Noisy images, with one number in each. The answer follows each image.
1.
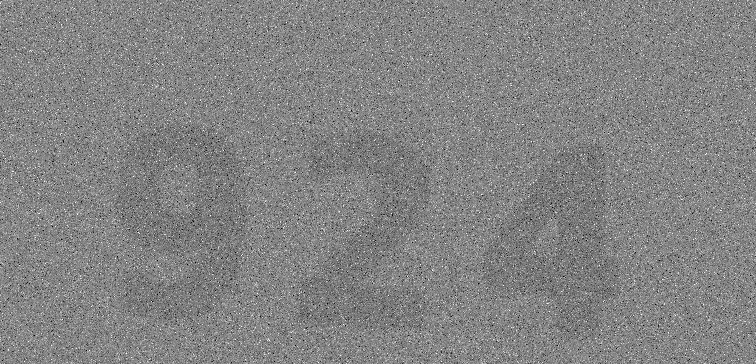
924
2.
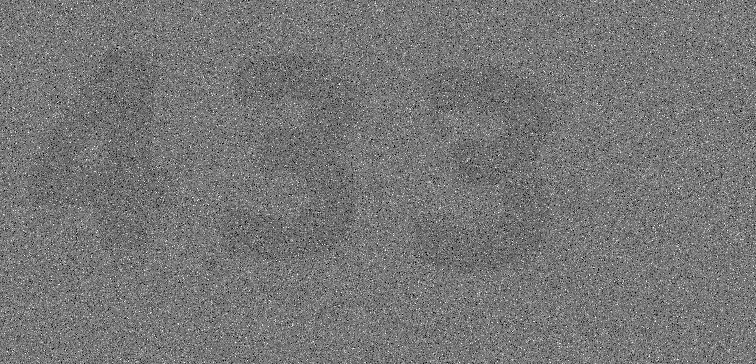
433
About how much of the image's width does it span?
two thirds
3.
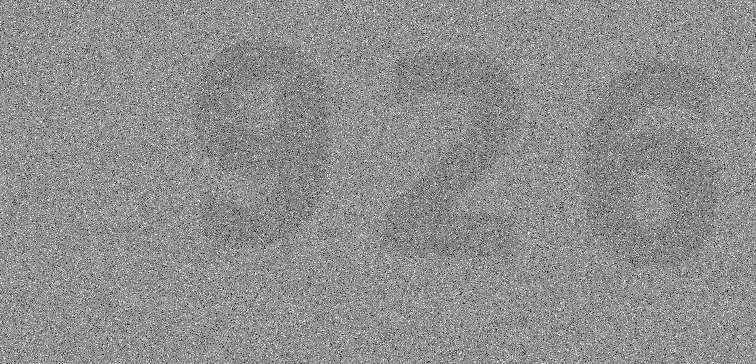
926
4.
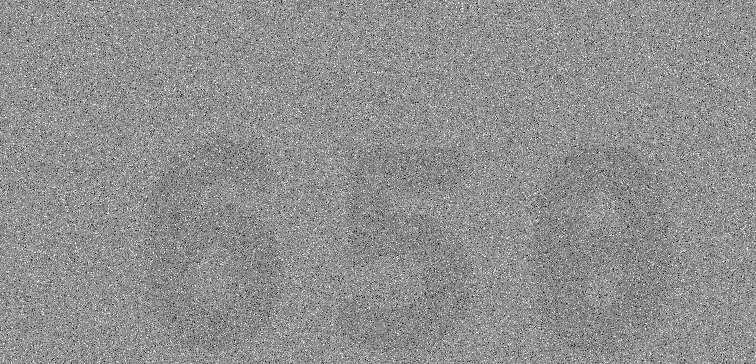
650
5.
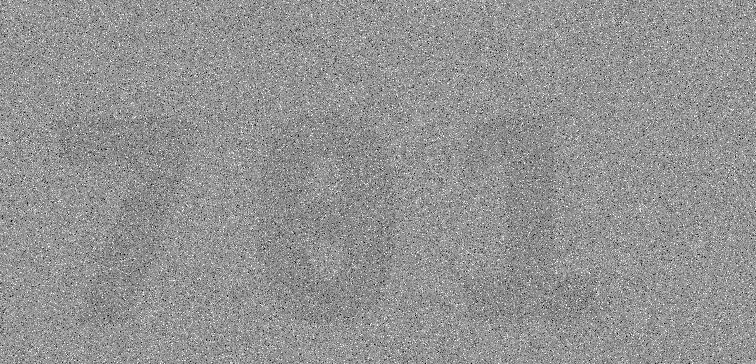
701
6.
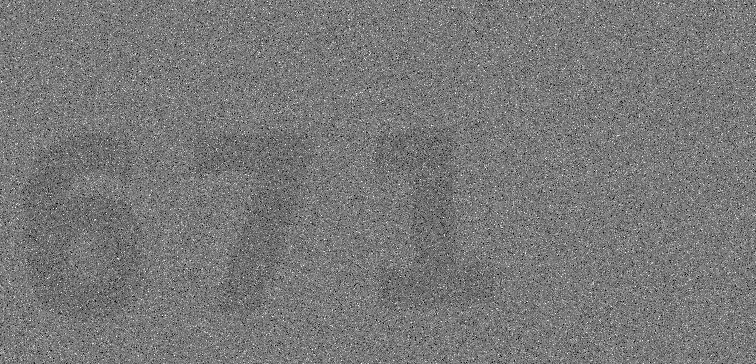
671
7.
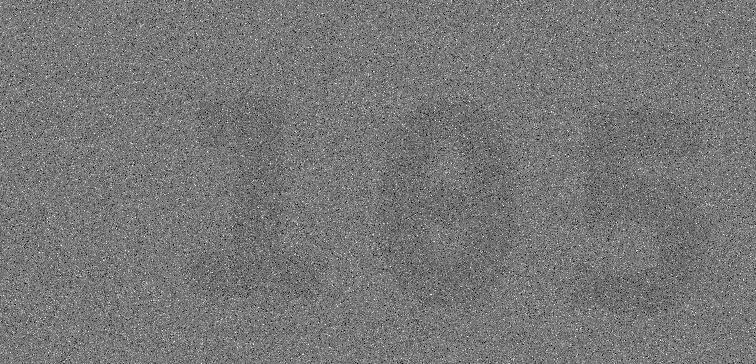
105
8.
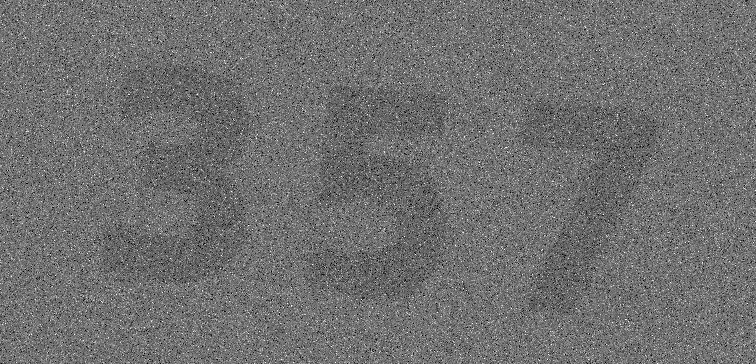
357
